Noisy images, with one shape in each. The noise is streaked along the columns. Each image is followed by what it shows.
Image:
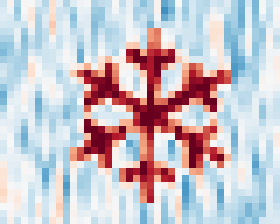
snowflake
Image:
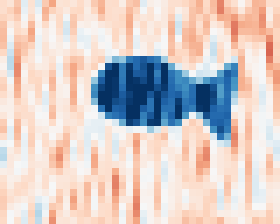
fish
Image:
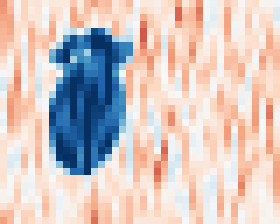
footprint
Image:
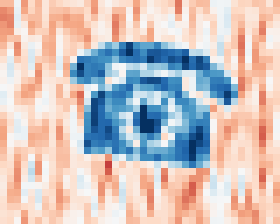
telephone
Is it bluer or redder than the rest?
bluer
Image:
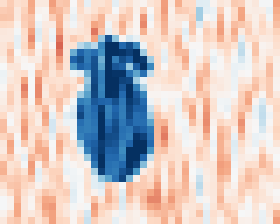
footprint
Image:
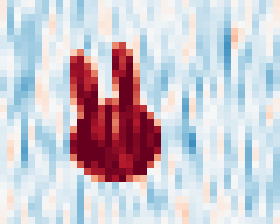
rabbit's head
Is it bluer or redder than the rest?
redder
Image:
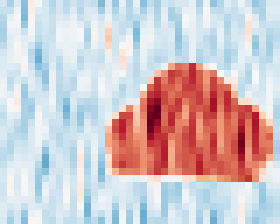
cloud
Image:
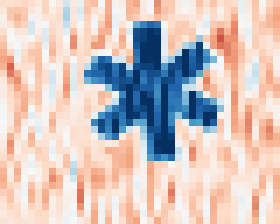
asterisk
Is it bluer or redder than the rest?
bluer
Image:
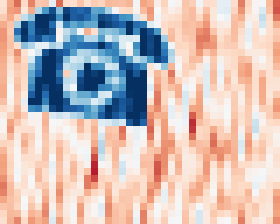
telephone
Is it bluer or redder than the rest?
bluer
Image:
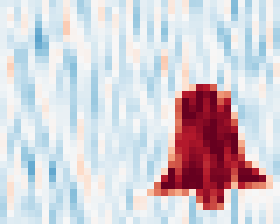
bell
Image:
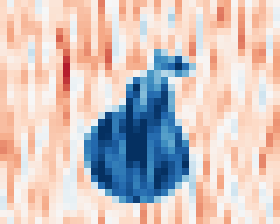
pear
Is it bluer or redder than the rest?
bluer
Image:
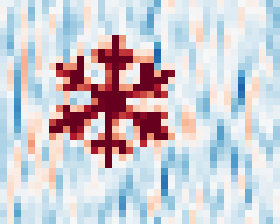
snowflake
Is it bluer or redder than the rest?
redder
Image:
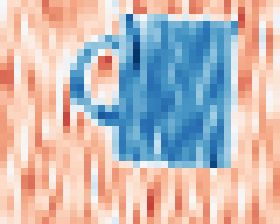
cup
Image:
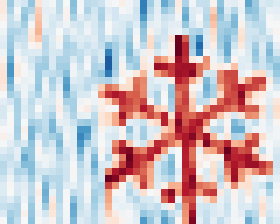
snowflake
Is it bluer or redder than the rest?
redder
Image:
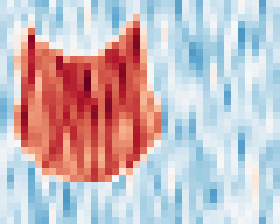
cat's head
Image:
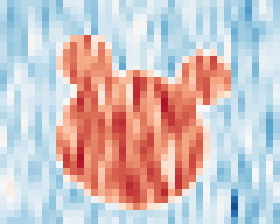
bear's head
